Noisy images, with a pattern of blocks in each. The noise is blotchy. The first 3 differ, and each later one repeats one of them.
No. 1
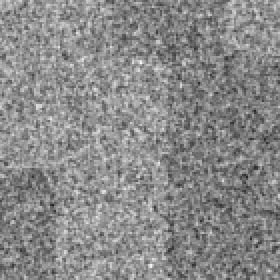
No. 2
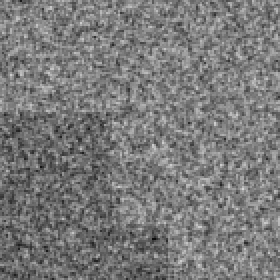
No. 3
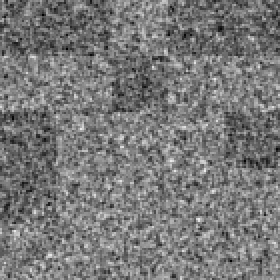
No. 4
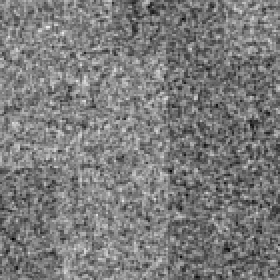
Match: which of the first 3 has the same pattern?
1
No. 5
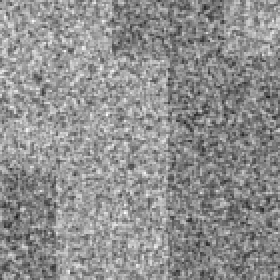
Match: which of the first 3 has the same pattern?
1
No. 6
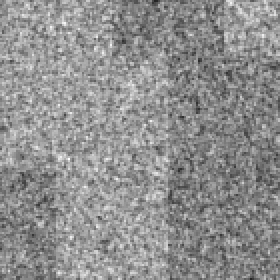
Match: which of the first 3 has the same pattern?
1
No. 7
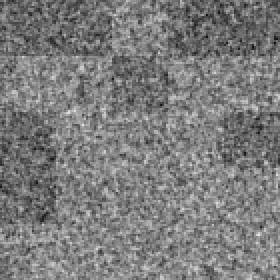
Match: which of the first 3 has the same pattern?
3
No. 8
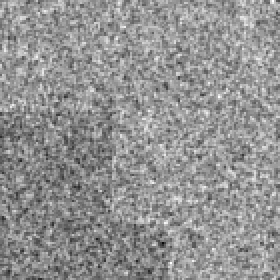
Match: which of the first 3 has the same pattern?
2
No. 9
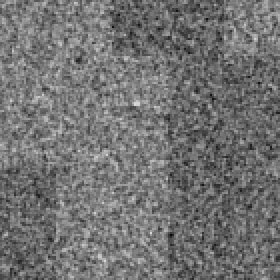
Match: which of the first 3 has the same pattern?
1
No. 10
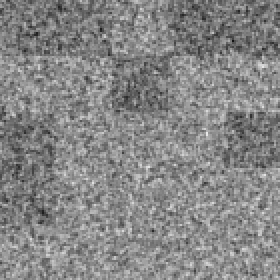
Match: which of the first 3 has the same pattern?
3
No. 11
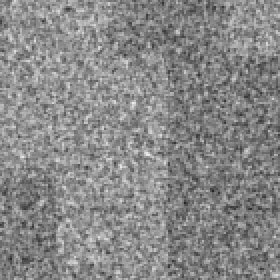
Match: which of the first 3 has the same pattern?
1
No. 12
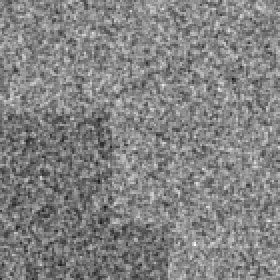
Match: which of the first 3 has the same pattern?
2
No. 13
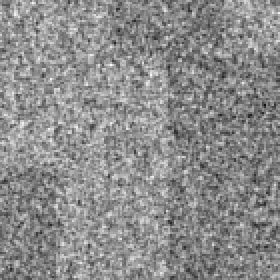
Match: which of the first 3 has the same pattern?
1
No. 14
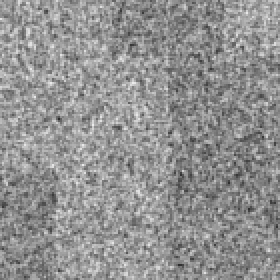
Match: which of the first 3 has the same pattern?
1
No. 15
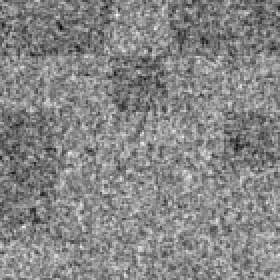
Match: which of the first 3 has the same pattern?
3
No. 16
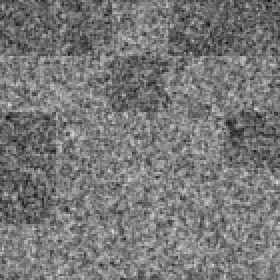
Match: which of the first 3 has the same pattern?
3
